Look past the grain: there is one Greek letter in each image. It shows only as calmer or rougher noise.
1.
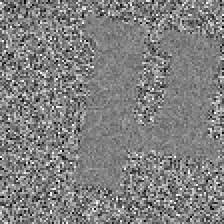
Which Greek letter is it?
mu
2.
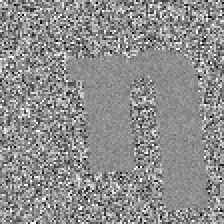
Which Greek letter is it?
eta
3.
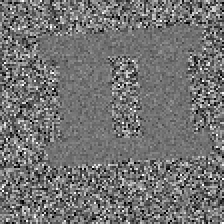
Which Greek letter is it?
pi
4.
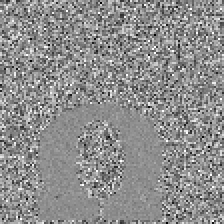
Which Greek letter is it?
omega
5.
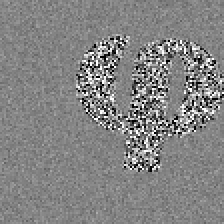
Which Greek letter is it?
phi
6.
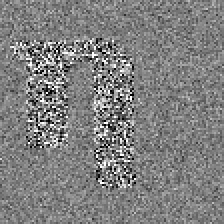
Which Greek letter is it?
eta
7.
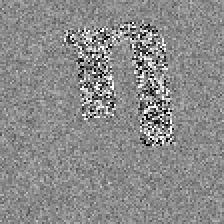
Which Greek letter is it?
eta
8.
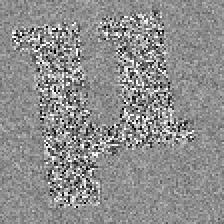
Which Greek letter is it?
mu
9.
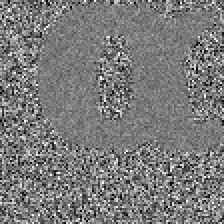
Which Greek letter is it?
alpha
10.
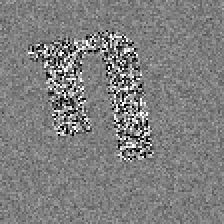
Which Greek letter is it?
eta
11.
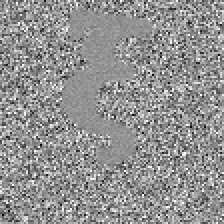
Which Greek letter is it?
xi
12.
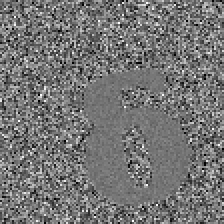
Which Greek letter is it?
delta
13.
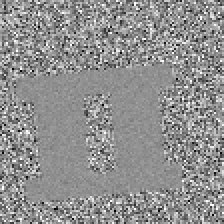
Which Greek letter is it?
pi
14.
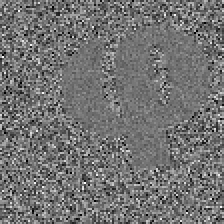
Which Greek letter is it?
phi
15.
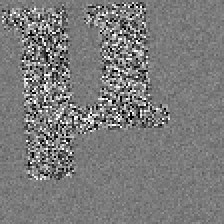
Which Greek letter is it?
mu
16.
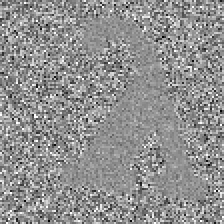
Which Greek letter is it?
lambda
